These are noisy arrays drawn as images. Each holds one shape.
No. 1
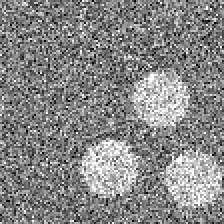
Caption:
light three dots
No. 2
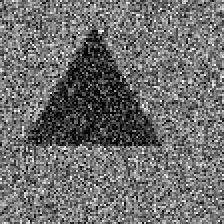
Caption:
dark triangle
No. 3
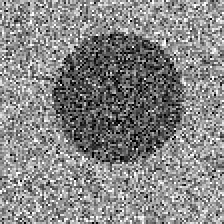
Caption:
dark disc
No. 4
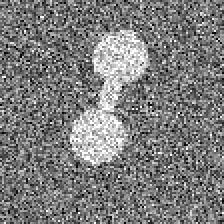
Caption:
light dumbbell
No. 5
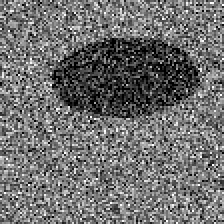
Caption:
dark ellipse
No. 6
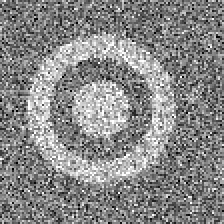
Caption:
light bullseye
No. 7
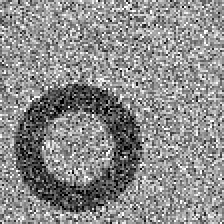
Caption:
dark ring
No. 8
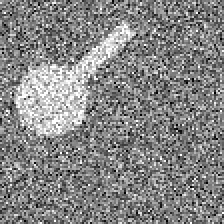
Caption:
light lollipop
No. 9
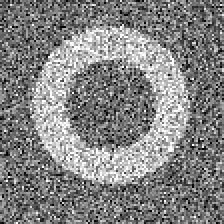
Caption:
light ring
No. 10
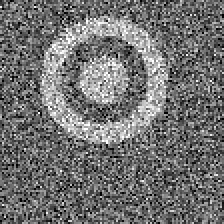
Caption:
light bullseye
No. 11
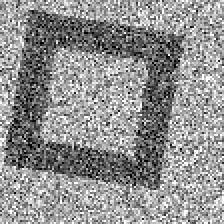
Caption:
dark square frame
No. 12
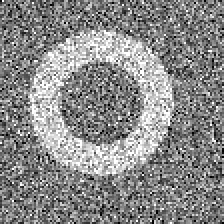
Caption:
light ring
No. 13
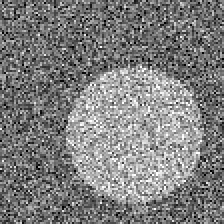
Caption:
light disc
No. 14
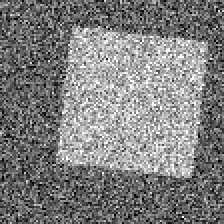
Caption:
light square
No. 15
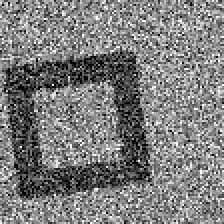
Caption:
dark square frame
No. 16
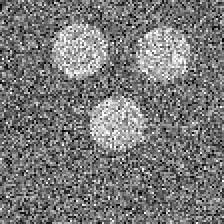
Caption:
light three dots
